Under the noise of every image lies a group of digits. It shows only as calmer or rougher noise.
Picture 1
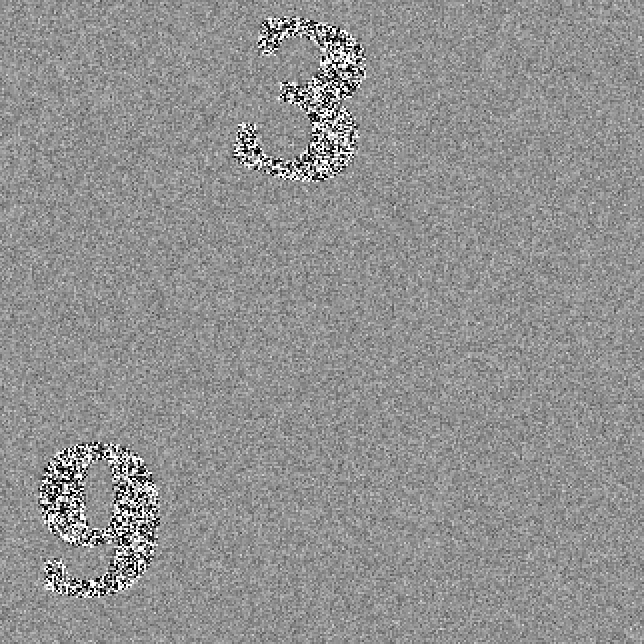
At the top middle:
3
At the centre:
nothing
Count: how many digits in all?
2
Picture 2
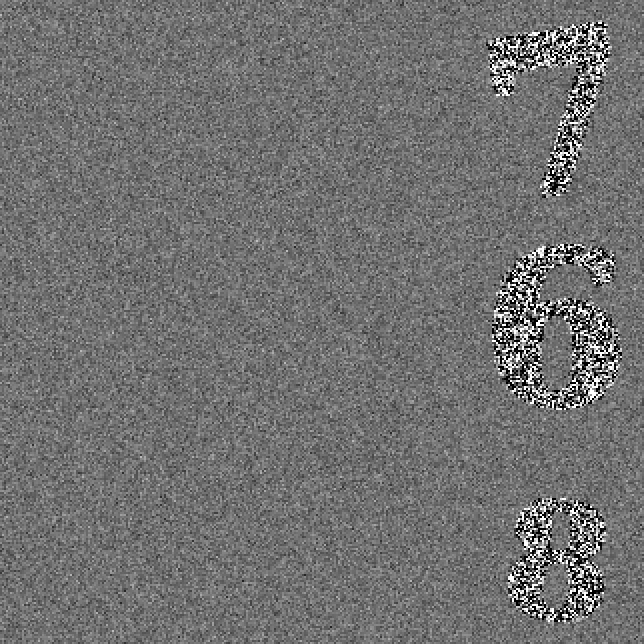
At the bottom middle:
nothing
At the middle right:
6
